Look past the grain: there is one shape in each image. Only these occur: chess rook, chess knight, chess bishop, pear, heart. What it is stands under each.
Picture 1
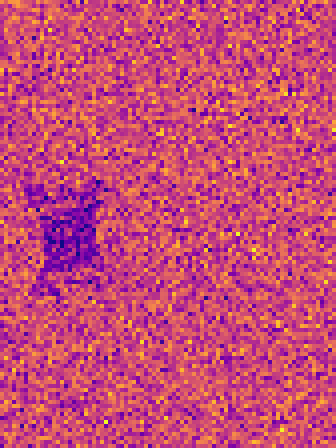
chess rook
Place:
middle left
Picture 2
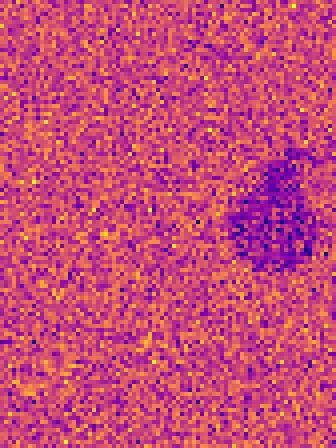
pear
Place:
middle right
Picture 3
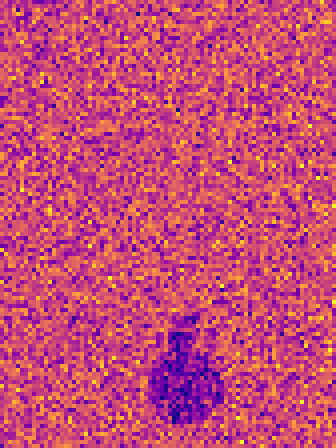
pear
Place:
bottom middle
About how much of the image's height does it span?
a quarter
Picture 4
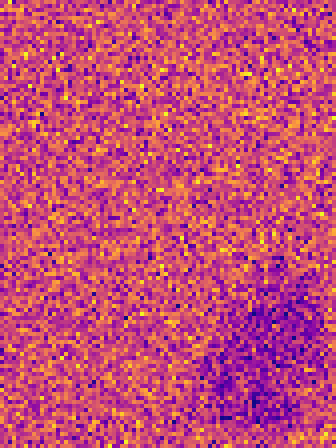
chess knight
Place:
bottom right
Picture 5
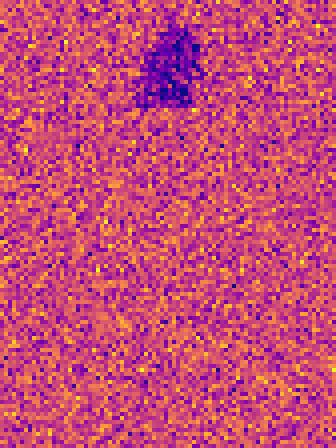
chess knight
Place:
top middle
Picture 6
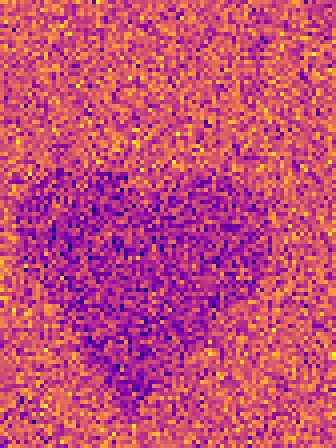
heart
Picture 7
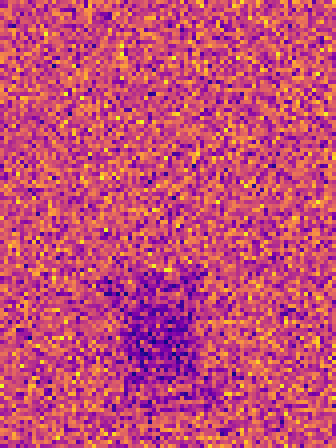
chess rook
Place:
bottom middle
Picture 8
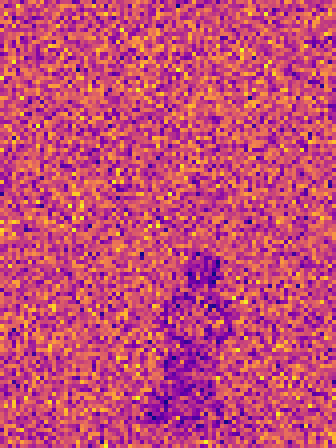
chess bishop
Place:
bottom middle
